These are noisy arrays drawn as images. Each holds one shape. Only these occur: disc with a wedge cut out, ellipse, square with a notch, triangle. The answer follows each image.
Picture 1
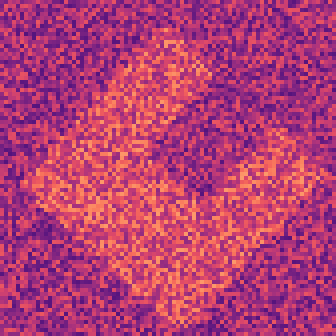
square with a notch
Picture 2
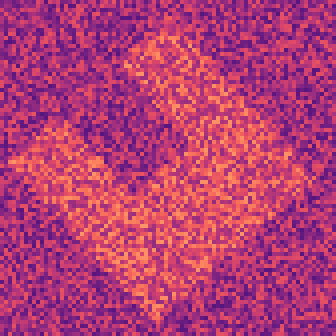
square with a notch
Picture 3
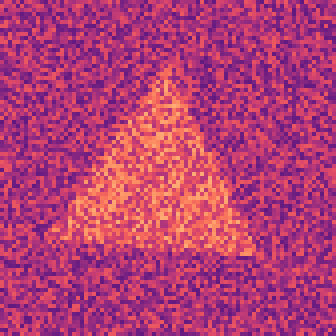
triangle
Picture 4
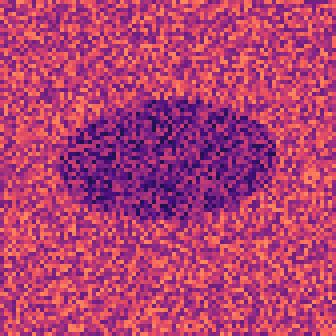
ellipse
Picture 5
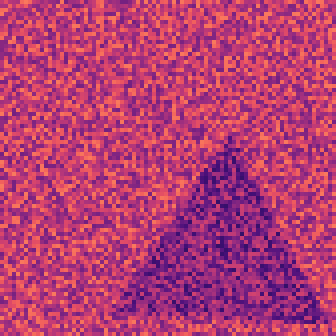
triangle
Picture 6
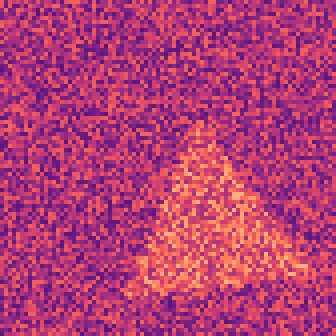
triangle
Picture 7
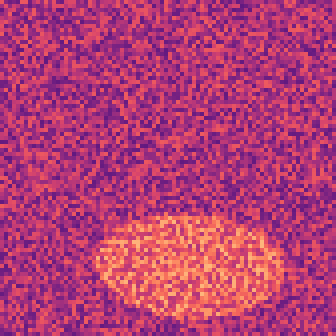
ellipse
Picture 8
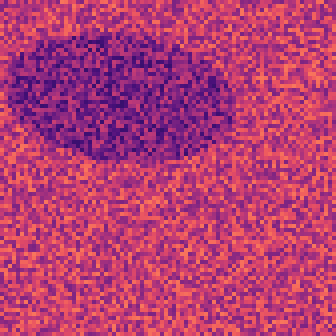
ellipse
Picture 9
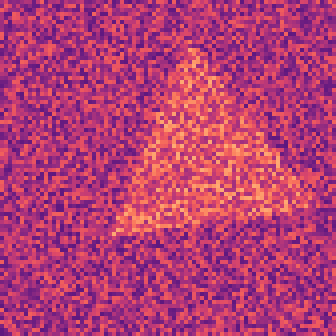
triangle
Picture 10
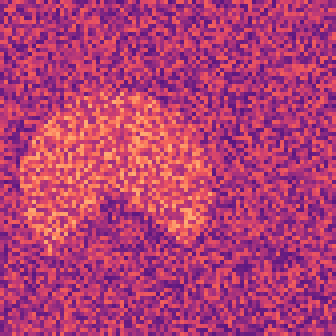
disc with a wedge cut out
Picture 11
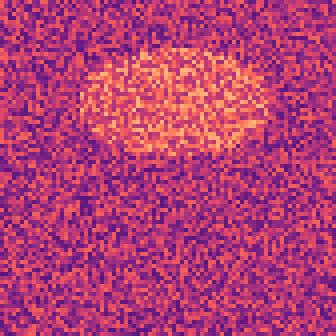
ellipse
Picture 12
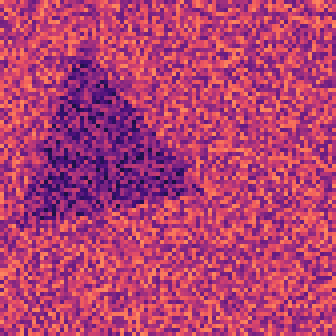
triangle
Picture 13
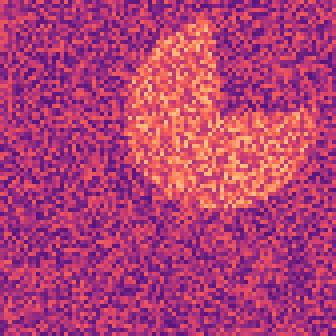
disc with a wedge cut out
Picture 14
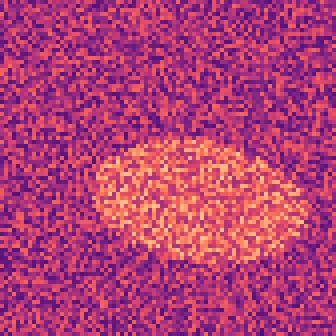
ellipse
